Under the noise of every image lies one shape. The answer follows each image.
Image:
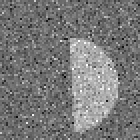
half disc
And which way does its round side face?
right
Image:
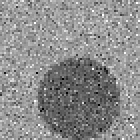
disc
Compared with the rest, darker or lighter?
darker
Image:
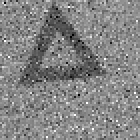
triangle frame
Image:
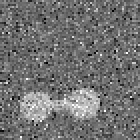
dumbbell
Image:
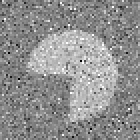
disc with a wedge cut out
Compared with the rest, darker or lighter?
lighter
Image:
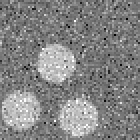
three dots
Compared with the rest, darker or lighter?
lighter
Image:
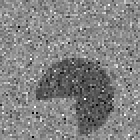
disc with a wedge cut out
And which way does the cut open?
down and left
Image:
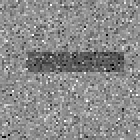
bar
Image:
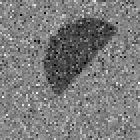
half disc
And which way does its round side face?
up and left
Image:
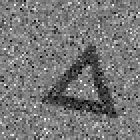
triangle frame
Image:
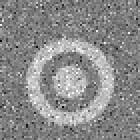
bullseye
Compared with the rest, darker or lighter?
lighter
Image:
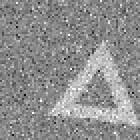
triangle frame
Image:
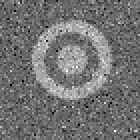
bullseye
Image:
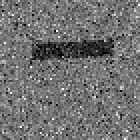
bar
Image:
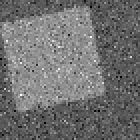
square
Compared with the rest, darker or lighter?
lighter
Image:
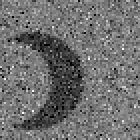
crescent
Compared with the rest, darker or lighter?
darker
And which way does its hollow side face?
left
